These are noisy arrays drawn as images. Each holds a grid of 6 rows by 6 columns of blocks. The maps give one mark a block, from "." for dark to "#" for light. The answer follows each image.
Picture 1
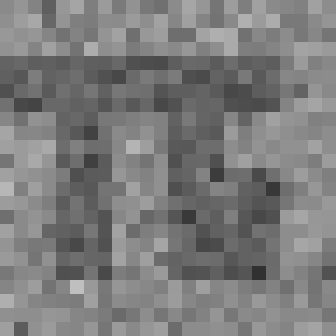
######
.....#
#.#.##
#.#..#
#.#..#
######
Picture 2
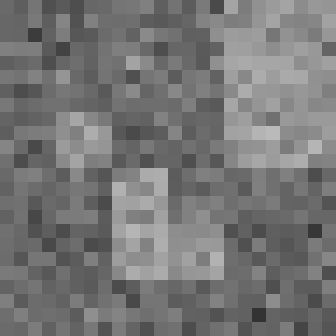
....##
....##
.#..##
..#...
..##..
......
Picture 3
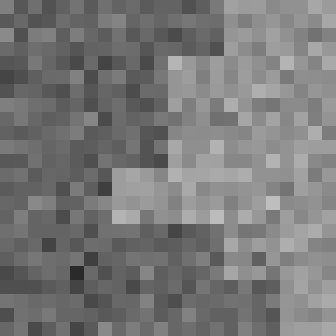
....##
...###
...###
..####
....##
.....#
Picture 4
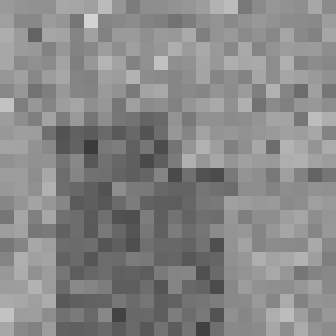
######
######
#..###
#...##
#...##
#...##
